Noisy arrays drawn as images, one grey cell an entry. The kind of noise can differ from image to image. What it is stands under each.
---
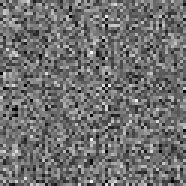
low rank plus noise
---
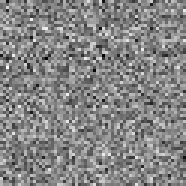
low rank plus noise
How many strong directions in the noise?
five to eight
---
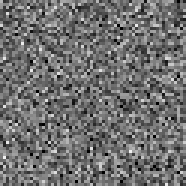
low rank plus noise
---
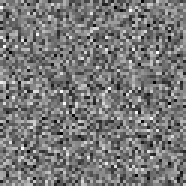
low rank plus noise
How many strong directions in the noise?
one
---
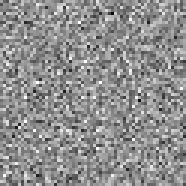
low rank plus noise
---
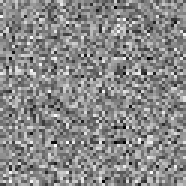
low rank plus noise
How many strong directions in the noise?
one
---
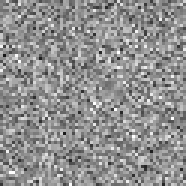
independent entries
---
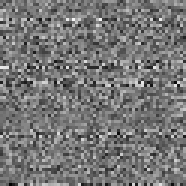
rows of uneven size
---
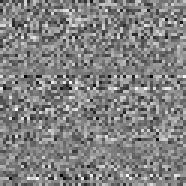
rows of uneven size
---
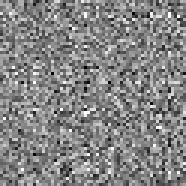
low rank plus noise
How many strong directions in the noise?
two
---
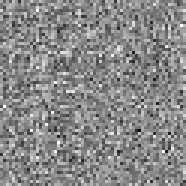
low rank plus noise
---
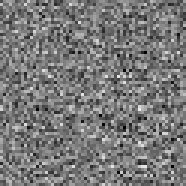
low rank plus noise
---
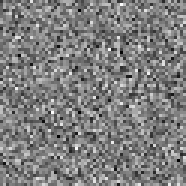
independent entries
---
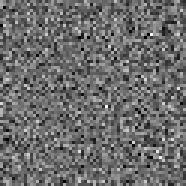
low rank plus noise
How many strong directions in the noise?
two
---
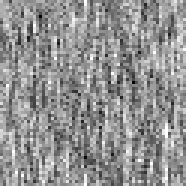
streaked along the columns
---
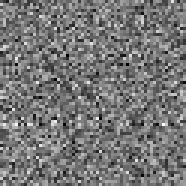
low rank plus noise
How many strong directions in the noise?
two
